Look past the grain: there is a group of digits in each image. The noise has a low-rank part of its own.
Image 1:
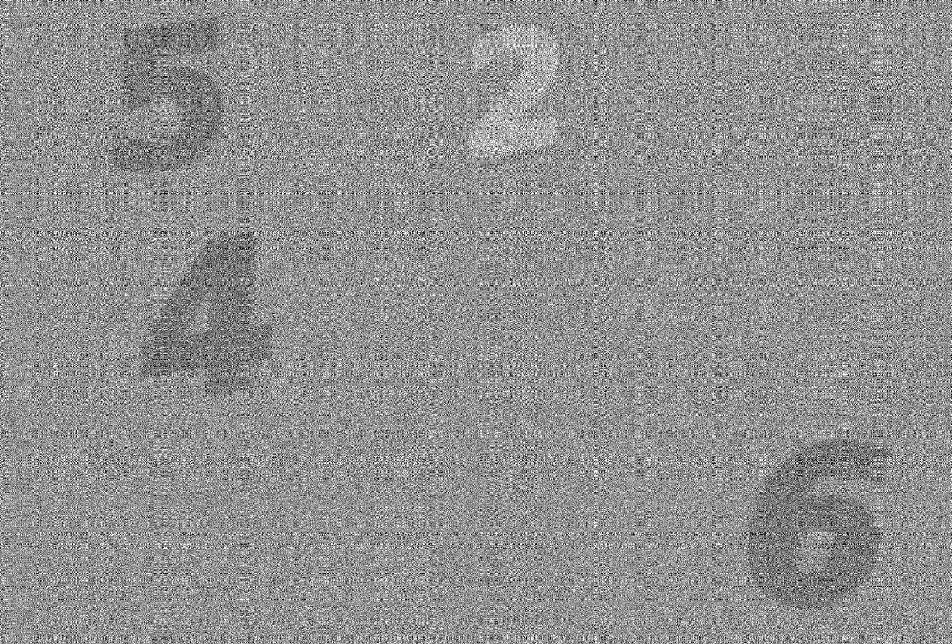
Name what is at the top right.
nothing
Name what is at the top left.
5
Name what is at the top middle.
2
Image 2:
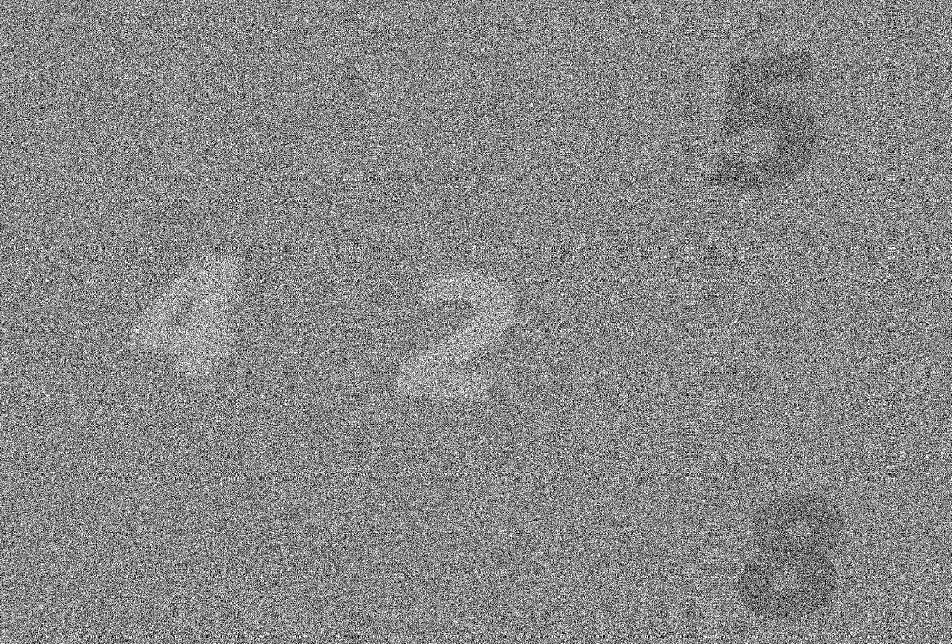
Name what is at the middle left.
4
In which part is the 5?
top right
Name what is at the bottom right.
8
